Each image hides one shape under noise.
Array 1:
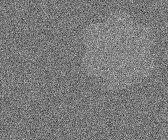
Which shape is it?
flower
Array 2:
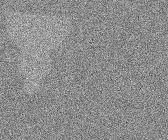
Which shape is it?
chess pawn
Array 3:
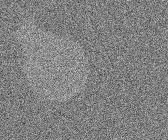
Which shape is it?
light bulb
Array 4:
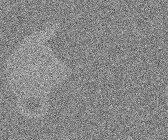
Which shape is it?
teapot
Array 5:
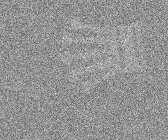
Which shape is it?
chess queen
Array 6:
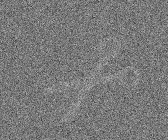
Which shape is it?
pair of scissors
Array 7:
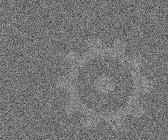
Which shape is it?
gear
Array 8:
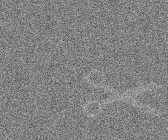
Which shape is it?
pair of scissors
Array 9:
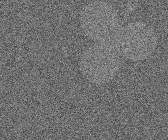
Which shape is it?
club
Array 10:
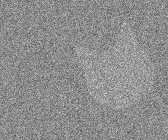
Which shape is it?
cat's head
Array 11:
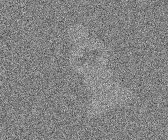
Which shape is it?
chess bishop
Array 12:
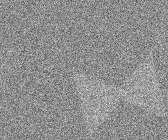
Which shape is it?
bow tie
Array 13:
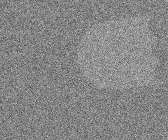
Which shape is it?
ghost
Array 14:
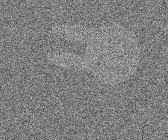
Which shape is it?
rabbit's head
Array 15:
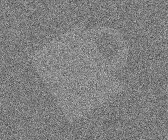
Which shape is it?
cup
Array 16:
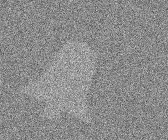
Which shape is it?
bell
